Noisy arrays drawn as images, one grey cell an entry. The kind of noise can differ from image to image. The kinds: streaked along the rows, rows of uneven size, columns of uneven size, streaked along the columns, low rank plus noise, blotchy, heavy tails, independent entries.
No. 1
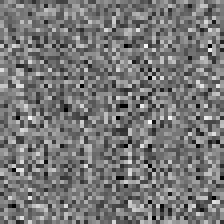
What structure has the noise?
low rank plus noise
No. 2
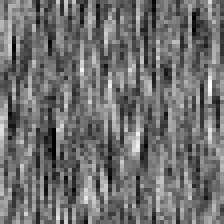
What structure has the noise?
streaked along the columns
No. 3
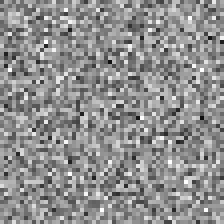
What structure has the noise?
independent entries
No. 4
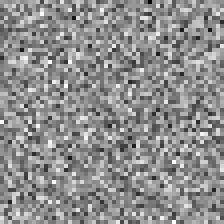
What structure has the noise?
independent entries
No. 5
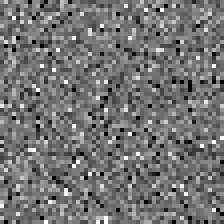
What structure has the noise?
heavy tails
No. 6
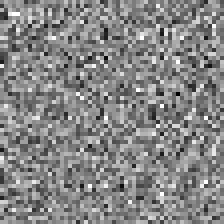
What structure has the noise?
low rank plus noise
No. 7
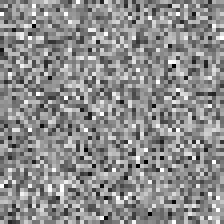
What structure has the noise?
independent entries
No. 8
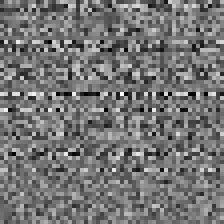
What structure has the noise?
rows of uneven size
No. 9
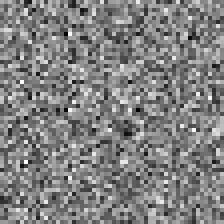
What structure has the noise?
low rank plus noise
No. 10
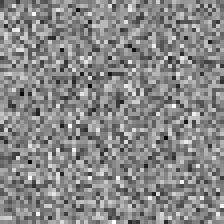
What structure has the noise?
independent entries
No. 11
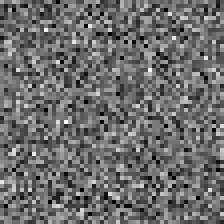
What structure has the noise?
independent entries
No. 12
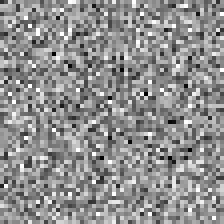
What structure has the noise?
independent entries
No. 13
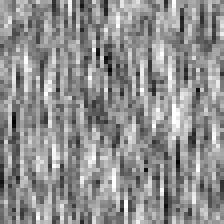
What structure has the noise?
streaked along the columns
